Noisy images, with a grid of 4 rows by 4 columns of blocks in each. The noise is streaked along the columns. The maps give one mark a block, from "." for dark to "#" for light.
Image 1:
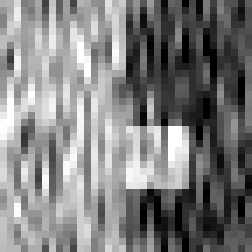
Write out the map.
# # . .
# # . .
# # # .
# # . .
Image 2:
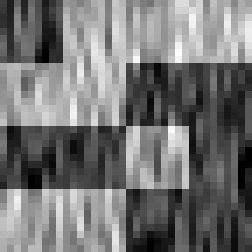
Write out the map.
. # # #
# # . .
. . # .
# # . .
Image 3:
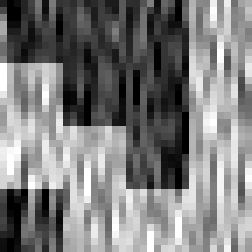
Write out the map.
. . . #
# . . #
# # . #
. # # #
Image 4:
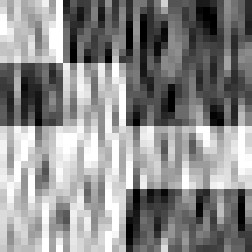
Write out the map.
# . . .
. # . .
# # # #
# # . .
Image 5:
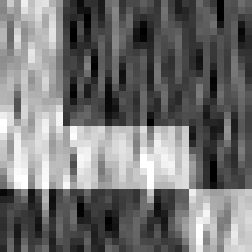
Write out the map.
# . . .
# . . .
# # # .
. . . #
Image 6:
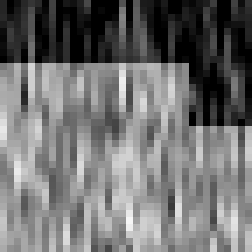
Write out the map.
. . . .
# # # .
# # # #
# # # #
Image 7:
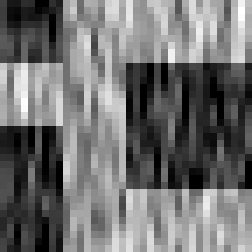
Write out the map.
. # # #
# # . .
. # . .
. # # #
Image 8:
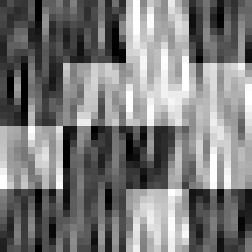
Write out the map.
. . # .
. # # #
# . . #
. . # .
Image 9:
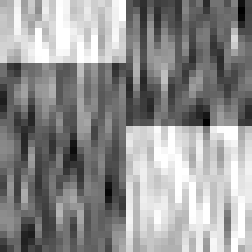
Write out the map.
# # . .
. . . .
. . # #
. . # #
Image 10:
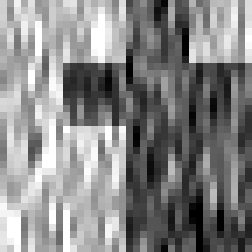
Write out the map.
# # . #
# . . .
# # . .
# # . .
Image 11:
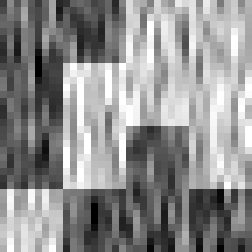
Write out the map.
. . # #
. # # #
. # . #
# . . .
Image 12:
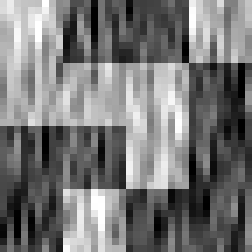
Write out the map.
# . . #
# # # .
. . # .
. # . .
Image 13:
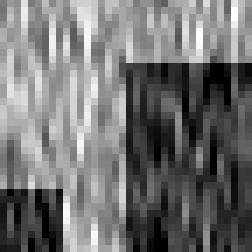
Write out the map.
# # # #
# # . .
# # . .
. # . .
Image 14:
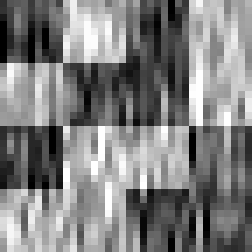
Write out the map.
. # . #
# . . #
. # # .
# # . .
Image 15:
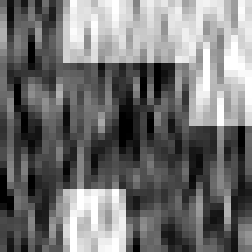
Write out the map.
. # # #
. . . #
. . . .
. # . .
